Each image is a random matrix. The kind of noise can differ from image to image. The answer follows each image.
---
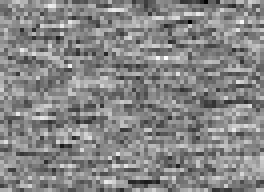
streaked along the rows
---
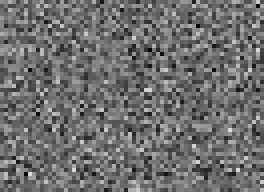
low rank plus noise
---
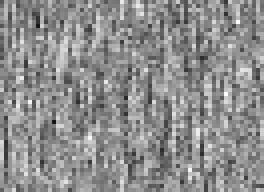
streaked along the columns
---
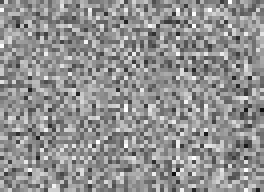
low rank plus noise
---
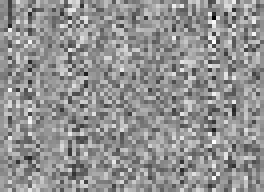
columns of uneven size
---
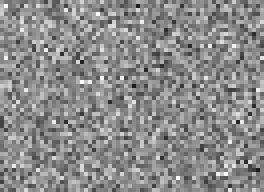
independent entries
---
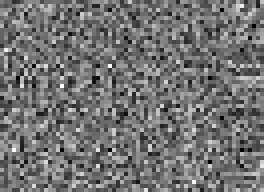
low rank plus noise
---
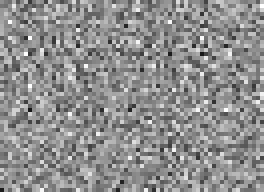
low rank plus noise
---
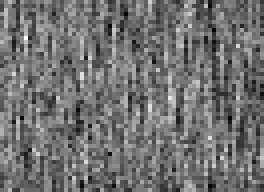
streaked along the columns
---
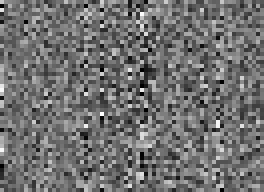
columns of uneven size
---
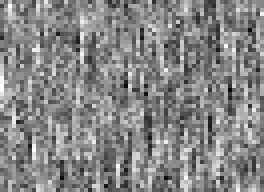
streaked along the columns
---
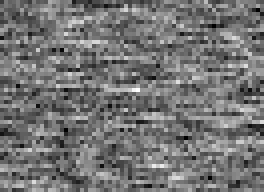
streaked along the rows
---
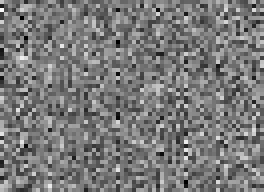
columns of uneven size
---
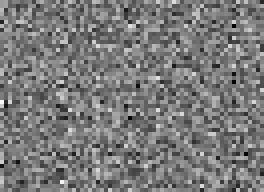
low rank plus noise
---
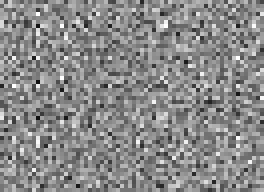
low rank plus noise
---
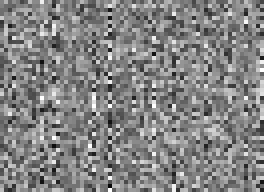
columns of uneven size
